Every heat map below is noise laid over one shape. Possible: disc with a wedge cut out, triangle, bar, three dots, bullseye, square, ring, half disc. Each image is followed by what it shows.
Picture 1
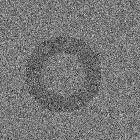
ring
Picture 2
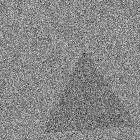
triangle
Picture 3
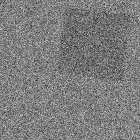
square
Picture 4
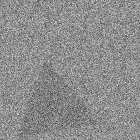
triangle
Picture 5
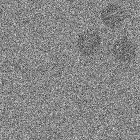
three dots
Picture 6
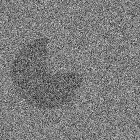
disc with a wedge cut out
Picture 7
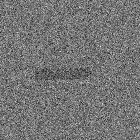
bar
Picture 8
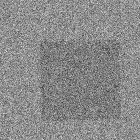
square
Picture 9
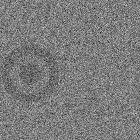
bullseye
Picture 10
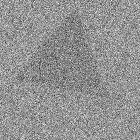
triangle
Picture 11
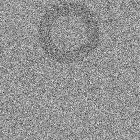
ring
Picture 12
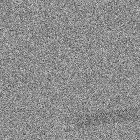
bar
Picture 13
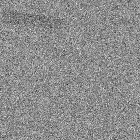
bar
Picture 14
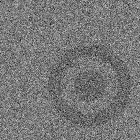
bullseye
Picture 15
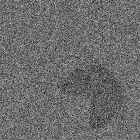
disc with a wedge cut out
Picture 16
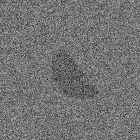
half disc
